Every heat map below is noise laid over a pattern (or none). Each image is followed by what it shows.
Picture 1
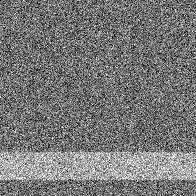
one band of rows
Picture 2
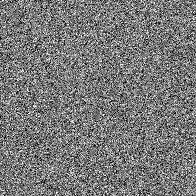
only noise
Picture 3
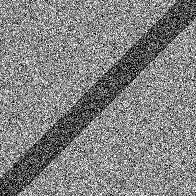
a diagonal band
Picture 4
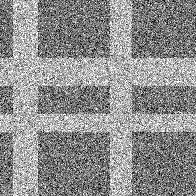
bands of rows crossing bands of columns
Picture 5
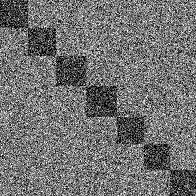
blocks along the diagonal
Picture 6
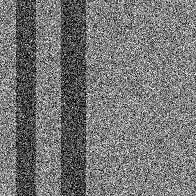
bands of columns
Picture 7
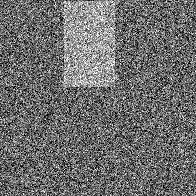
one block
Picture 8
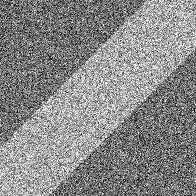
a diagonal band
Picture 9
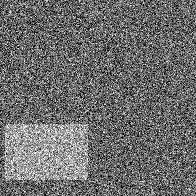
one block
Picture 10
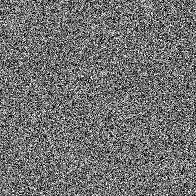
only noise
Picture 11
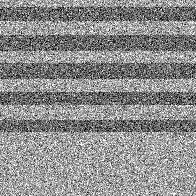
bands of rows
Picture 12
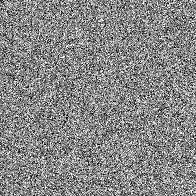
only noise
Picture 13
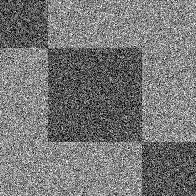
blocks along the diagonal
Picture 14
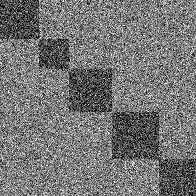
blocks along the diagonal
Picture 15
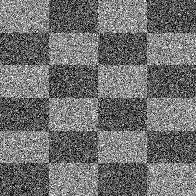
a checkerboard
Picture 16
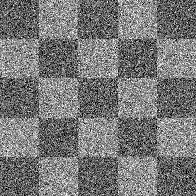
a checkerboard
